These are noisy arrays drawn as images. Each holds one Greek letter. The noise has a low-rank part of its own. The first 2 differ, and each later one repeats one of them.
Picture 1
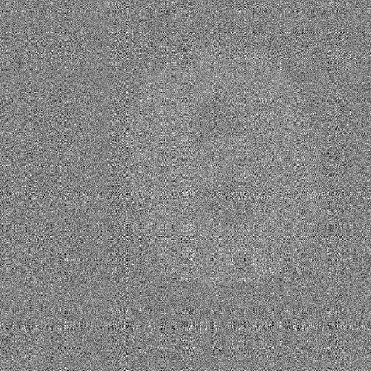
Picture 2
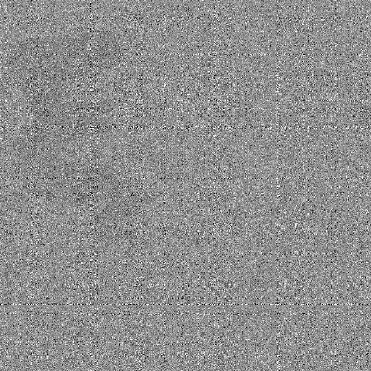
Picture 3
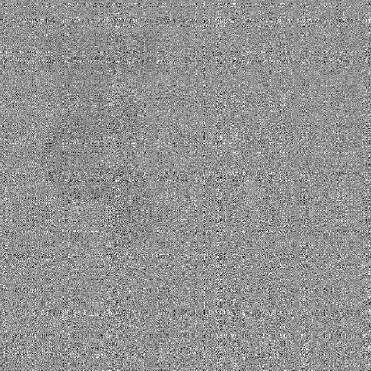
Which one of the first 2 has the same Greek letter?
2
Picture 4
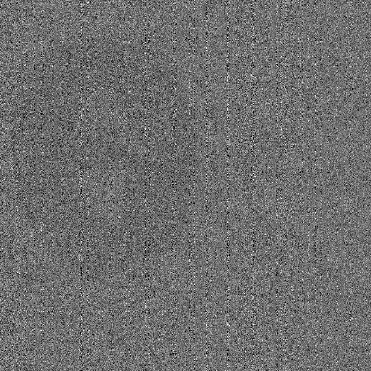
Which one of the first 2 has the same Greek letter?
1
